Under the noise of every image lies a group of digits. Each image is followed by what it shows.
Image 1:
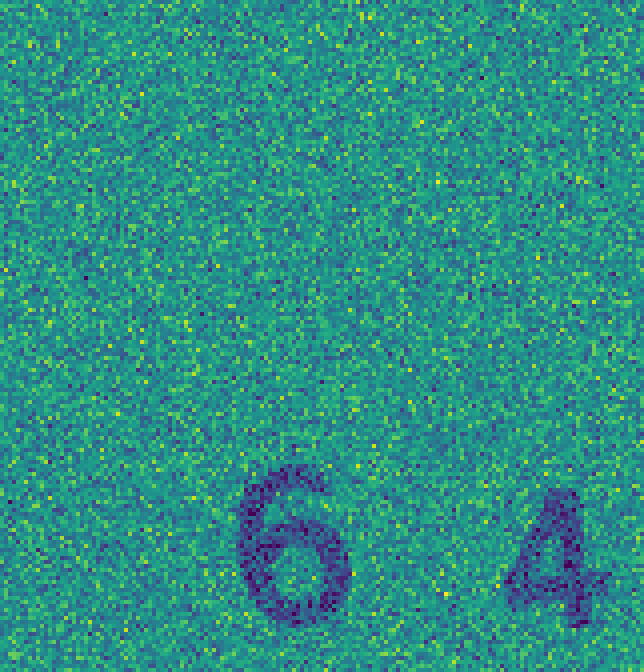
bottom middle: 6; bottom right: 4
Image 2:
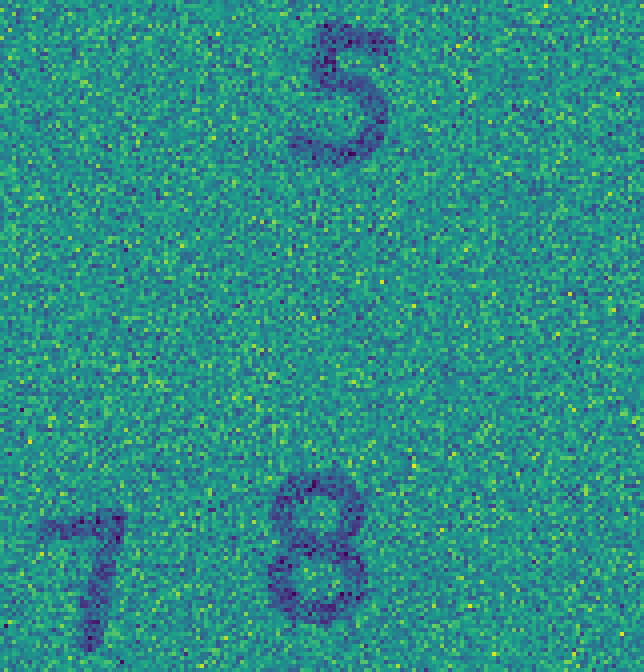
top middle: 5; bottom left: 7; bottom middle: 8
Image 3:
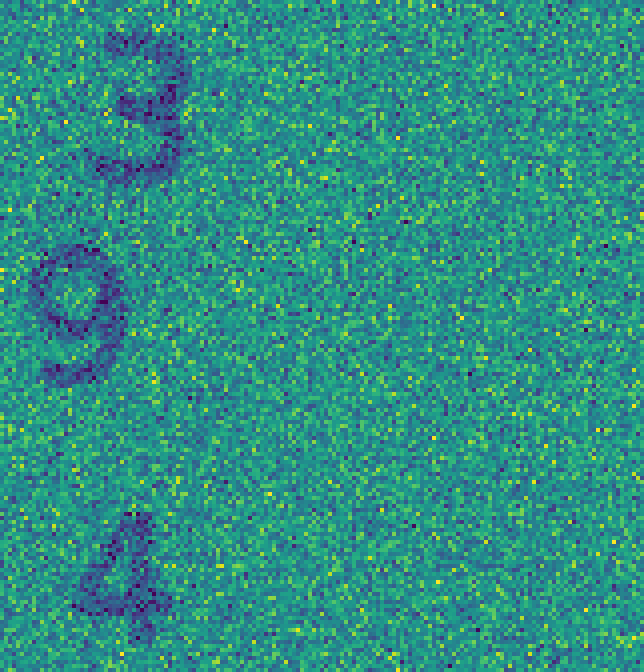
top left: 3; middle left: 9; bottom left: 4
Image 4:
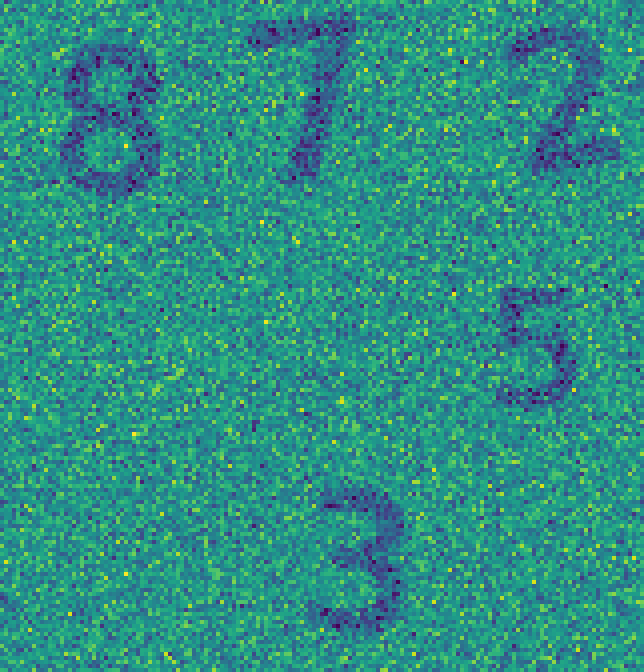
top left: 8; top middle: 7; top right: 2; middle right: 5; bottom middle: 3
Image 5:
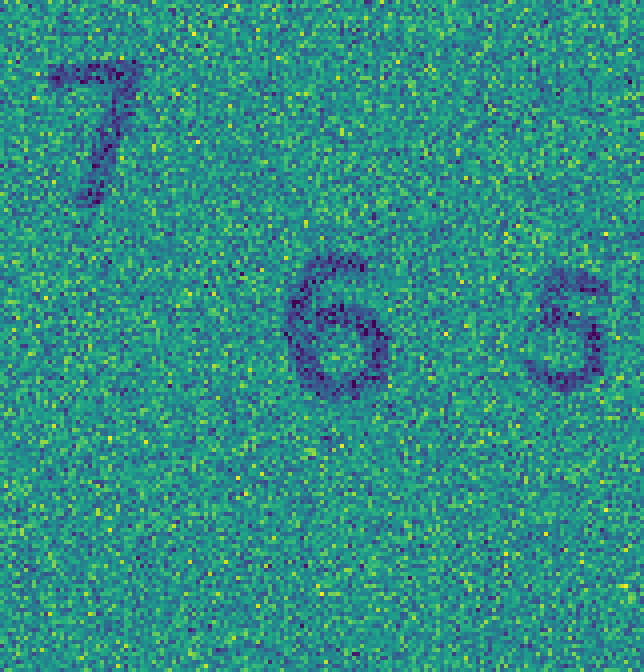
top left: 7; centre: 6; middle right: 5
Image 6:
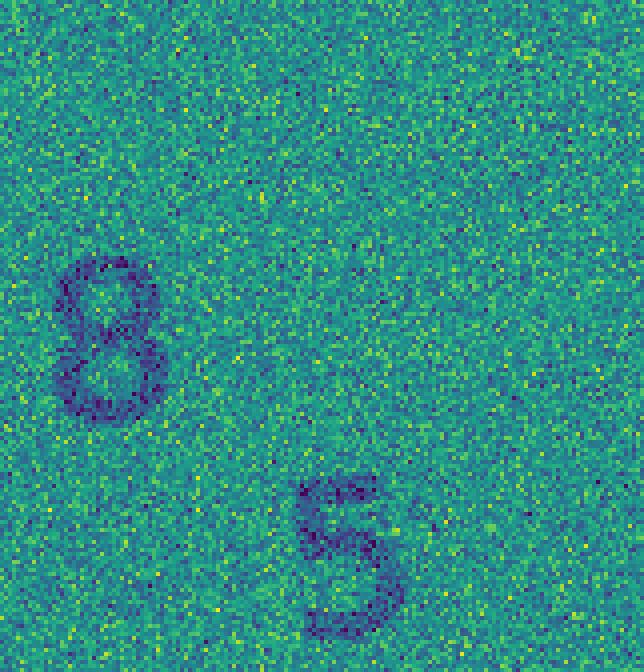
middle left: 8; bottom middle: 5
